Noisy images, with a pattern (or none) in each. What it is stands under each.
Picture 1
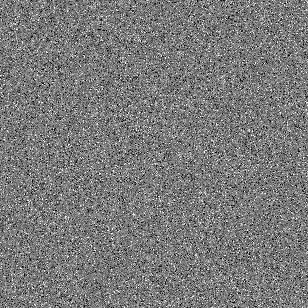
only noise
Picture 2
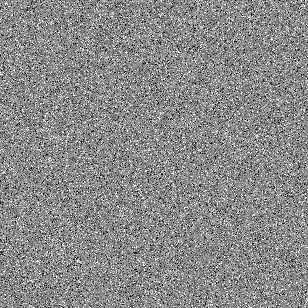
only noise
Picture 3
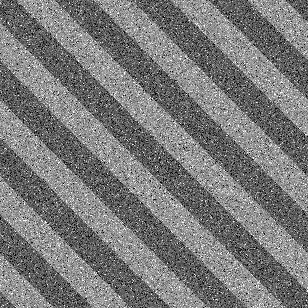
diagonal stripes
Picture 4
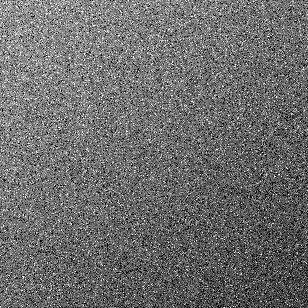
a smooth slope
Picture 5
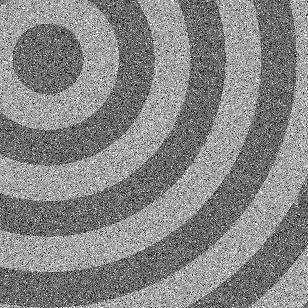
rings round one point
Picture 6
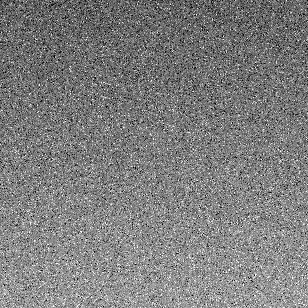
a smooth slope
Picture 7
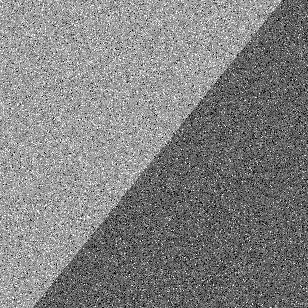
a sharp edge
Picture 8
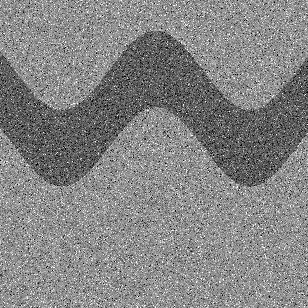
a wavy band
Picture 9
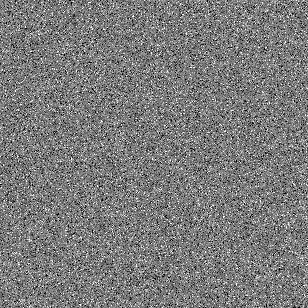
only noise
